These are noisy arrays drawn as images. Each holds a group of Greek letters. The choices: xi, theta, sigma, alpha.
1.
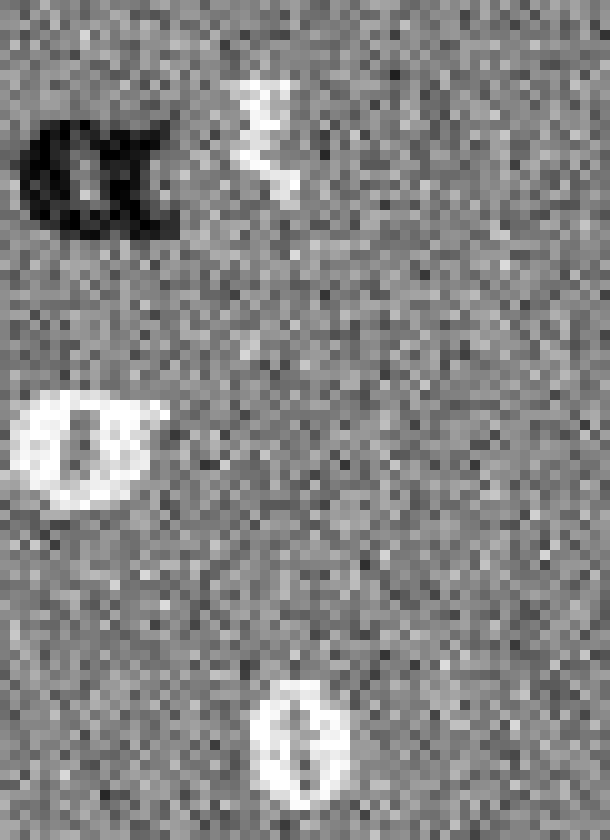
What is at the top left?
alpha
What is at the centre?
nothing
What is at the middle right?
nothing
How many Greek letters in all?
4
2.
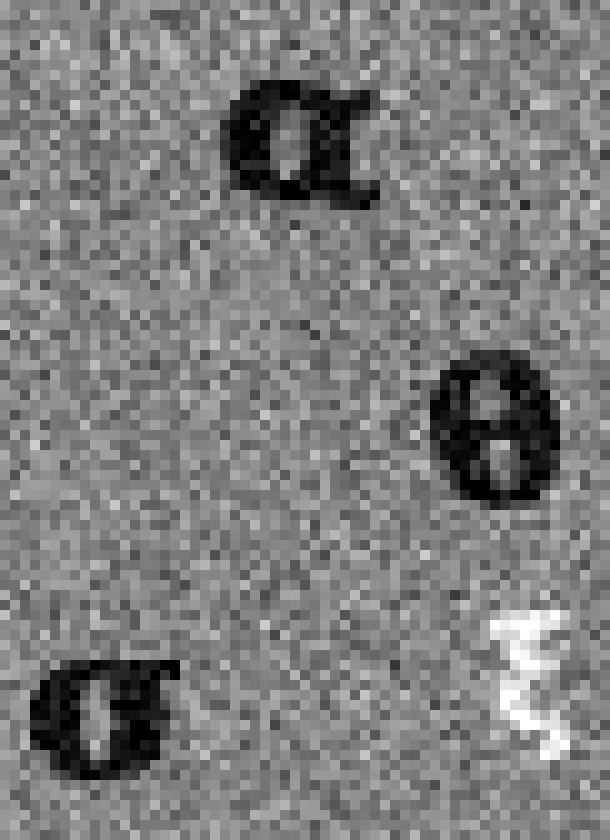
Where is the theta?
middle right
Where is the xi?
bottom right
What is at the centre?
nothing
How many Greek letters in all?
4
